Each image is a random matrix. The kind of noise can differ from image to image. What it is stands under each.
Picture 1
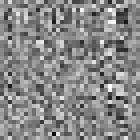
low rank plus noise
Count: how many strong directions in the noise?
two
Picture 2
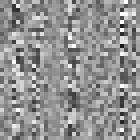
columns of uneven size
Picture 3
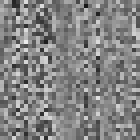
columns of uneven size
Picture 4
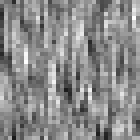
streaked along the columns
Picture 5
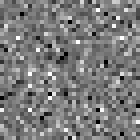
heavy tails
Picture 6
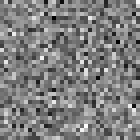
low rank plus noise
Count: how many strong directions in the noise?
five to eight
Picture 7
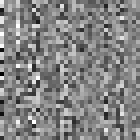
columns of uneven size
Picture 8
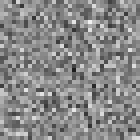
independent entries
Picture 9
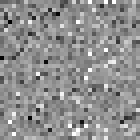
heavy tails
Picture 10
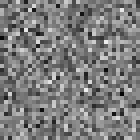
independent entries
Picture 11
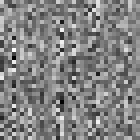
columns of uneven size
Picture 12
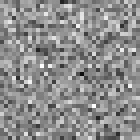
independent entries
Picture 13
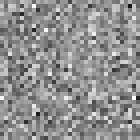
low rank plus noise
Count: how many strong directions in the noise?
five to eight
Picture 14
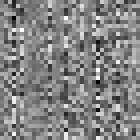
columns of uneven size
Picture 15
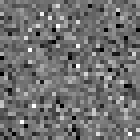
heavy tails
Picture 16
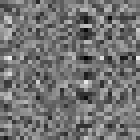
low rank plus noise
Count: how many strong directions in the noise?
one
